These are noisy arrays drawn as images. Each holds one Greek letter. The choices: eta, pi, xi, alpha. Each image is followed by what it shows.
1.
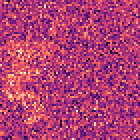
xi
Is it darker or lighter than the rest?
lighter
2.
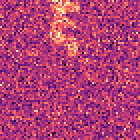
xi
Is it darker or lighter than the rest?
lighter
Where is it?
top middle
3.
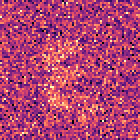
xi
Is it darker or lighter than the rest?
lighter
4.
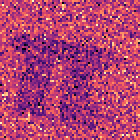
pi
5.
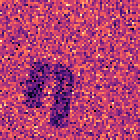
eta
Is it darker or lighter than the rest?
darker
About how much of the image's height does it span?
half
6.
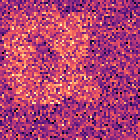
alpha
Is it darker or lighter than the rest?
lighter
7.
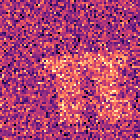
pi
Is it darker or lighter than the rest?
lighter
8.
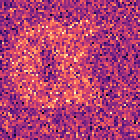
alpha
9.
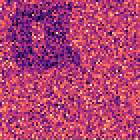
alpha
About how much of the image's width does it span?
half
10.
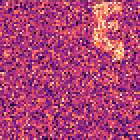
xi
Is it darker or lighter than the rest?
lighter
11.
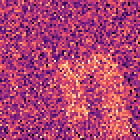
eta
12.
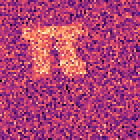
pi
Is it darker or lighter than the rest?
lighter
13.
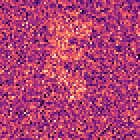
xi
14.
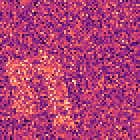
eta
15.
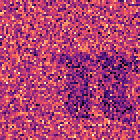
pi
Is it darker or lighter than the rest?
darker
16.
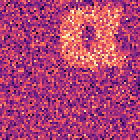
alpha
